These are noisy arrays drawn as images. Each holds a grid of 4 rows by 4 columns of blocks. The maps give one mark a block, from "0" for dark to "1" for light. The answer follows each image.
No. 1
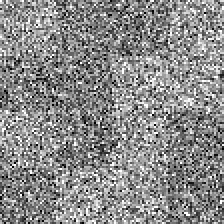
1001
0011
1010
0110
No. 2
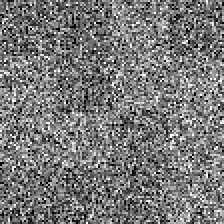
0010
1011
1101
0001
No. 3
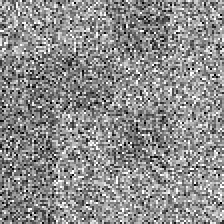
1101
0011
0101
0111
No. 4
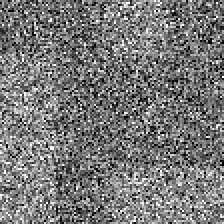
0010
1000
1000
1011
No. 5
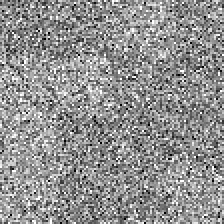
0010
1100
1000
1001
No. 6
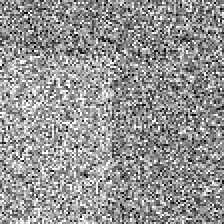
0000
1100
1100
1100
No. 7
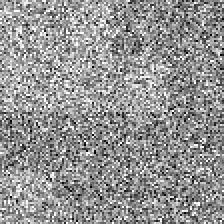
1100
1110
0000
1000
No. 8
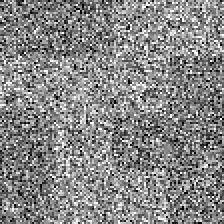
0011
1110
0100
0110
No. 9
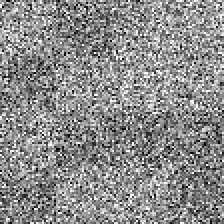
1011
0111
1000
0110
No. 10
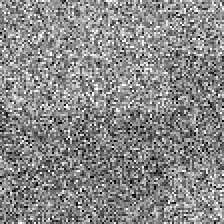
1111
1110
0000
0001
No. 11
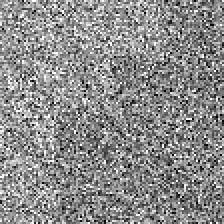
1110
1100
1000
1000
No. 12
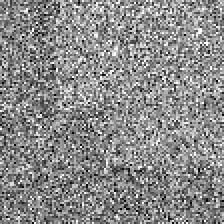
0111
0111
0011
0000
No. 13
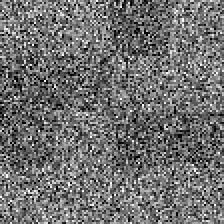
1101
0011
0100
1111
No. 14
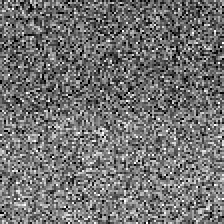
0000
0000
1111
1111
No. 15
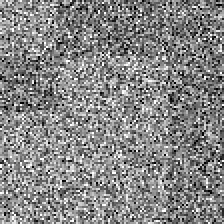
1000
0110
1110
1110
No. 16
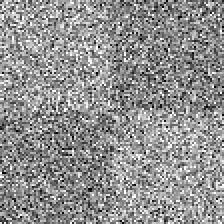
1100
1100
0011
0011
